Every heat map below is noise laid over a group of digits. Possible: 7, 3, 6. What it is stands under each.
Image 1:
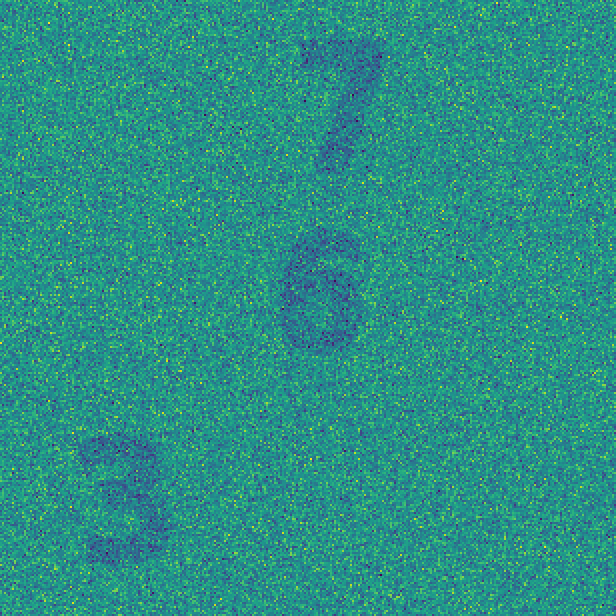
top middle: 7; centre: 6; bottom left: 3
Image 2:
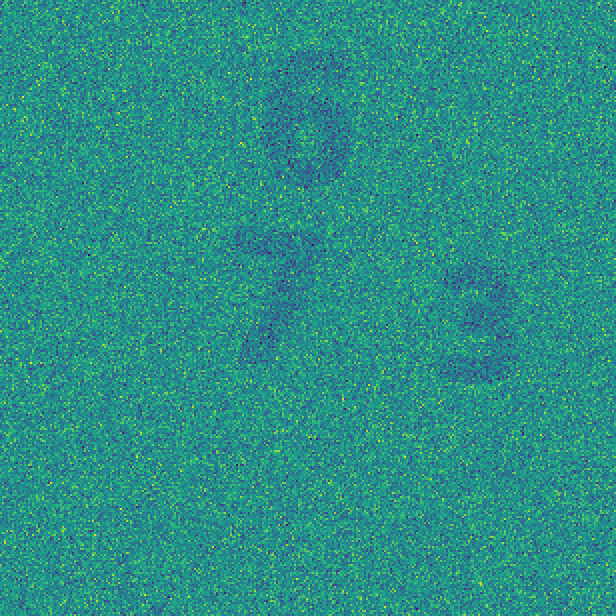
top middle: 6; centre: 7; middle right: 3
